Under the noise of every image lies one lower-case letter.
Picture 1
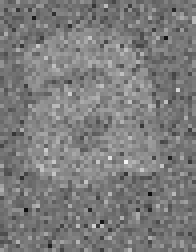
a
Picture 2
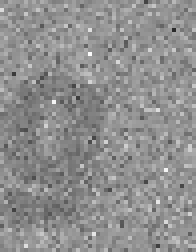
g
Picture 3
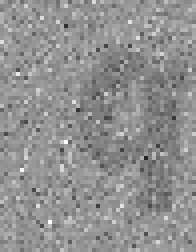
q
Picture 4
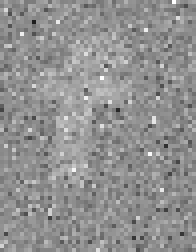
f
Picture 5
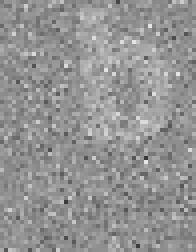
b
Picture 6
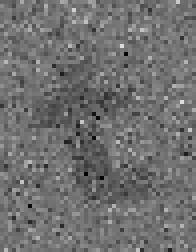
t
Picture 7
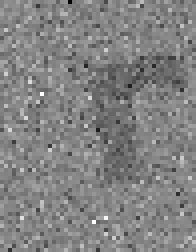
r
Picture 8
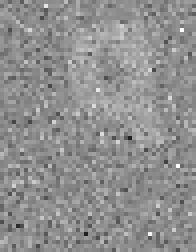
q
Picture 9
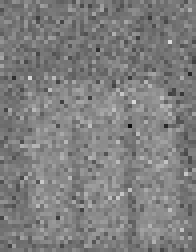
m
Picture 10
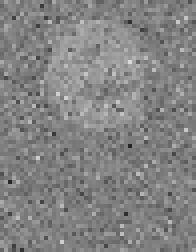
e
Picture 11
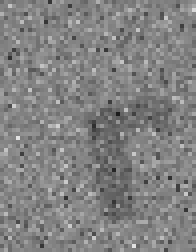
r
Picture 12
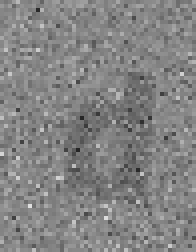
d
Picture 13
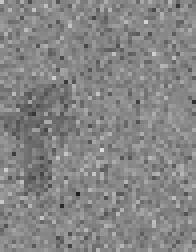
f
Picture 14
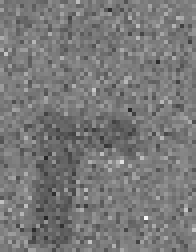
r
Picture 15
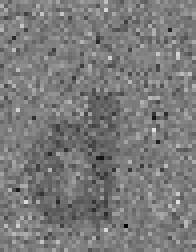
d
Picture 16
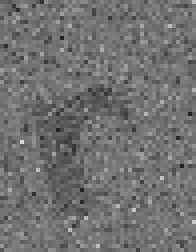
r
